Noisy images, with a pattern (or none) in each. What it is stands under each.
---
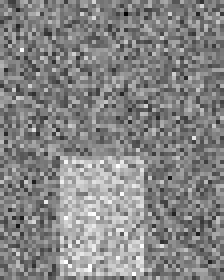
one block
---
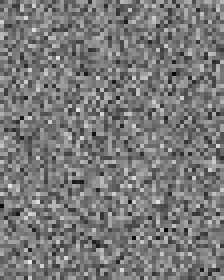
only noise
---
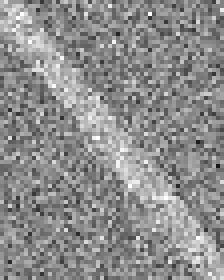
a diagonal band
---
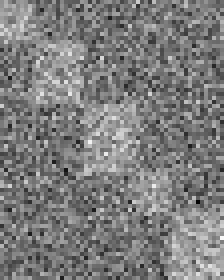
blocks along the diagonal
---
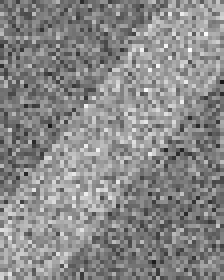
a diagonal band
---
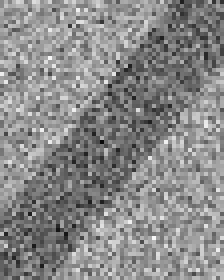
a diagonal band
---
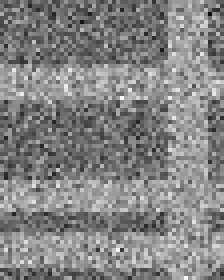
bands of rows crossing bands of columns
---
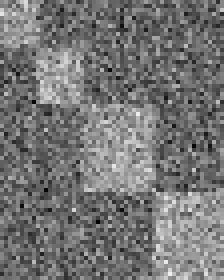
blocks along the diagonal
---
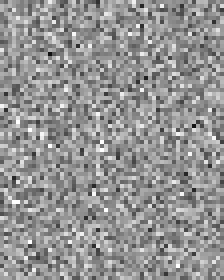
only noise
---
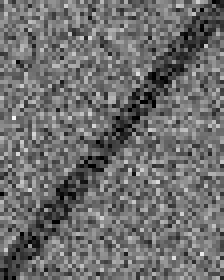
a diagonal band
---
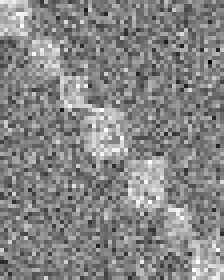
blocks along the diagonal
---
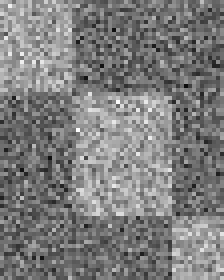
blocks along the diagonal
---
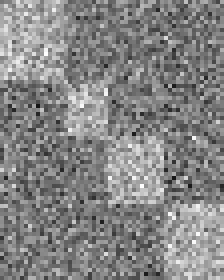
blocks along the diagonal
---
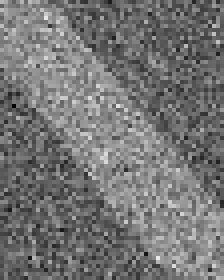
a diagonal band
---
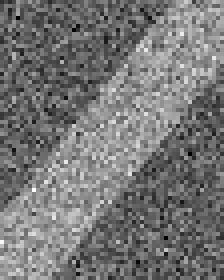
a diagonal band
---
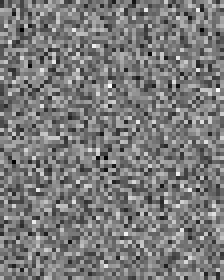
only noise
